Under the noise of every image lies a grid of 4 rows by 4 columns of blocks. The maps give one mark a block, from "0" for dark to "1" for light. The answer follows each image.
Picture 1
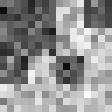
0 0 1 0
0 0 1 1
0 1 0 1
1 1 1 1
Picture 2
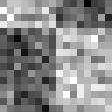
1 1 0 0
0 0 1 1
0 0 1 1
0 0 1 1
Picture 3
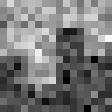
1 1 1 1
1 1 0 1
0 1 0 0
0 0 0 0
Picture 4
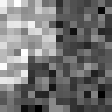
1 1 0 0
1 1 0 0
1 0 0 0
0 0 0 0
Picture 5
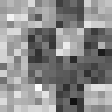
1 1 0 1
1 0 1 0
1 0 0 0
1 1 0 1
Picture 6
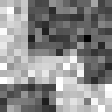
1 0 0 0
1 0 0 0
1 1 1 0
0 0 1 1
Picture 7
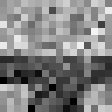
1 1 1 1
1 1 1 1
0 0 0 0
1 0 0 1
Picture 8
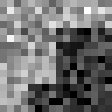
1 1 1 1
1 1 0 0
1 1 0 0
1 0 0 0
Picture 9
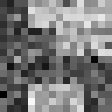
0 1 1 1
0 0 1 1
0 0 0 0
0 1 1 0
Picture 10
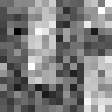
0 1 0 1
0 1 0 0
0 1 0 1
0 0 0 1
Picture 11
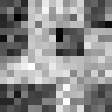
0 1 1 0
0 1 0 1
1 1 1 1
0 0 1 0
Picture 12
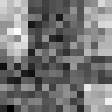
1 0 0 1
1 0 0 1
0 0 0 0
0 0 0 1
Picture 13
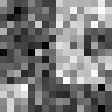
0 0 1 1
0 0 1 0
0 0 1 1
1 0 0 0
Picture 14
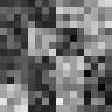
0 0 1 1
0 1 0 1
0 0 1 0
1 0 1 0
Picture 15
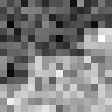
0 0 0 0
0 0 0 1
0 1 1 1
1 1 1 1
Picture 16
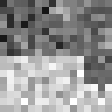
0 0 0 0
0 0 0 0
1 1 1 0
1 1 1 1
